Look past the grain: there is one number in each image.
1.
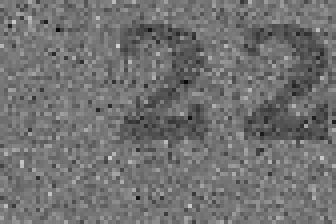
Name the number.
22
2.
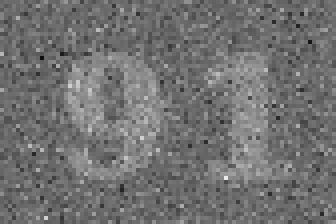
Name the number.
91
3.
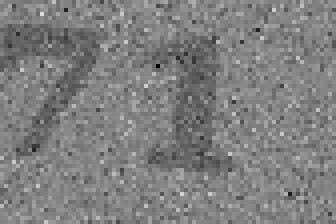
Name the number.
71
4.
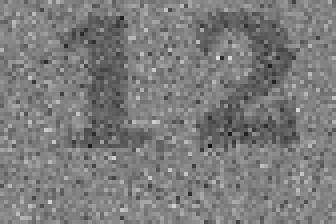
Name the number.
12
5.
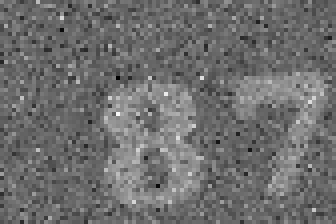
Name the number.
87
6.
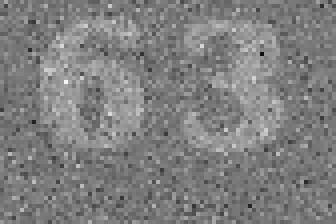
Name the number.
63
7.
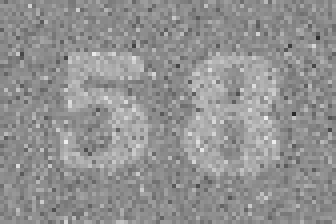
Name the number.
58
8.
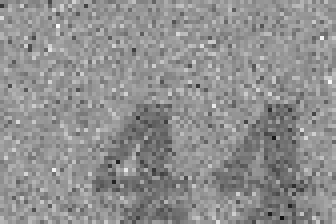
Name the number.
44
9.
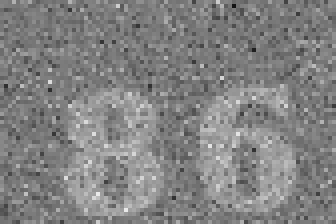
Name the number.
86
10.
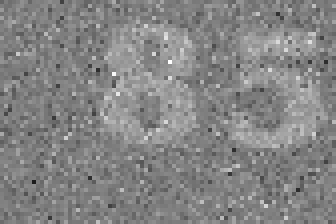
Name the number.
85
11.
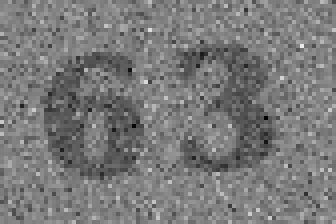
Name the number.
63
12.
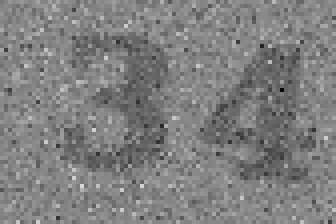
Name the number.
34
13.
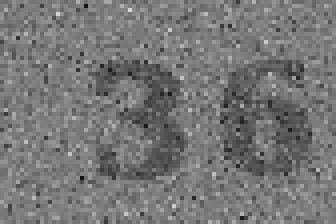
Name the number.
36
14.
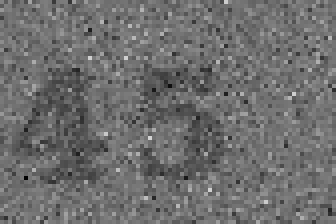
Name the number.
45
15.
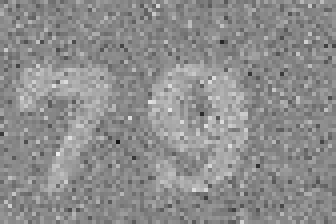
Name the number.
79
